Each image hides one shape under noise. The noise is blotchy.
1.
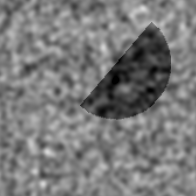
dark half disc
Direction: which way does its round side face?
down and right
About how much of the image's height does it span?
half
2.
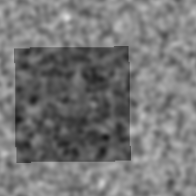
dark square
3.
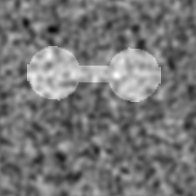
light dumbbell
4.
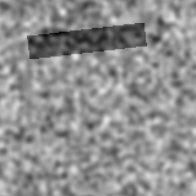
dark bar
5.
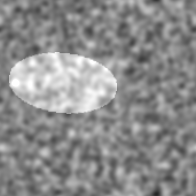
light ellipse
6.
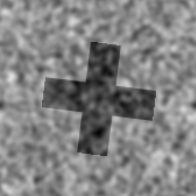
dark cross
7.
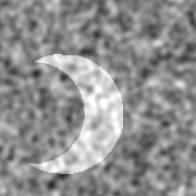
light crescent
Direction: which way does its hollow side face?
left
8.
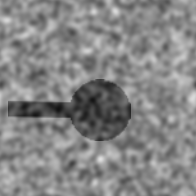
dark lollipop
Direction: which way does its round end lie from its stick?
right
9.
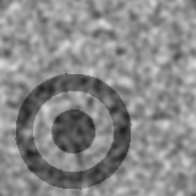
dark bullseye
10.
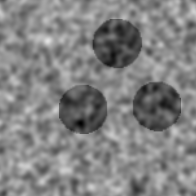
dark three dots
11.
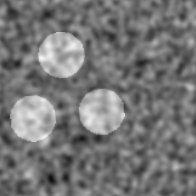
light three dots
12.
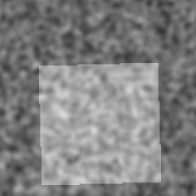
light square
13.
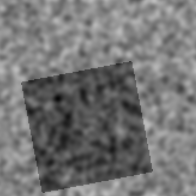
dark square
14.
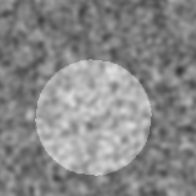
light disc
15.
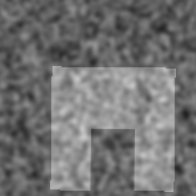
light square with a notch
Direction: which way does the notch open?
down
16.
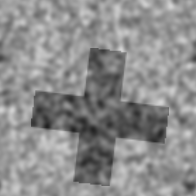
dark cross
